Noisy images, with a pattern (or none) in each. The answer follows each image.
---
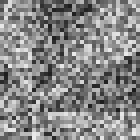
spokes from one point
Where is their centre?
bottom left
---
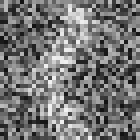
a wavy band
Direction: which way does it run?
top to bottom
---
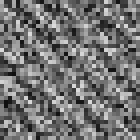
diagonal stripes
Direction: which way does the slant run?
top left to bottom right
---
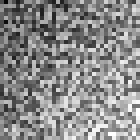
a smooth slope
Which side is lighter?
bottom right
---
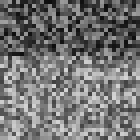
a sharp edge
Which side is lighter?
bottom
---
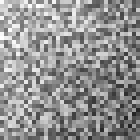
a smooth slope
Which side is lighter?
top left
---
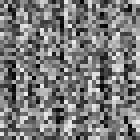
vertical stripes
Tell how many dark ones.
6
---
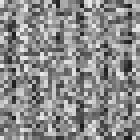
vertical stripes
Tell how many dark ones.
6
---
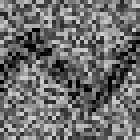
a wavy band
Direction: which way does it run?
left to right
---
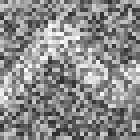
a wavy band
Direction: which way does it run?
left to right
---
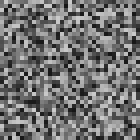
only noise
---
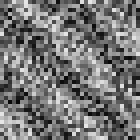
diagonal stripes
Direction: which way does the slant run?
top left to bottom right
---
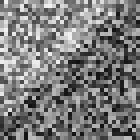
a sharp edge
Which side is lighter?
top left
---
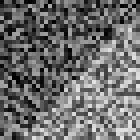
a sharp edge
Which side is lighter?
bottom right
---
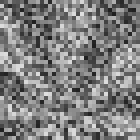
spokes from one point
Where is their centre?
bottom middle
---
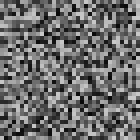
only noise
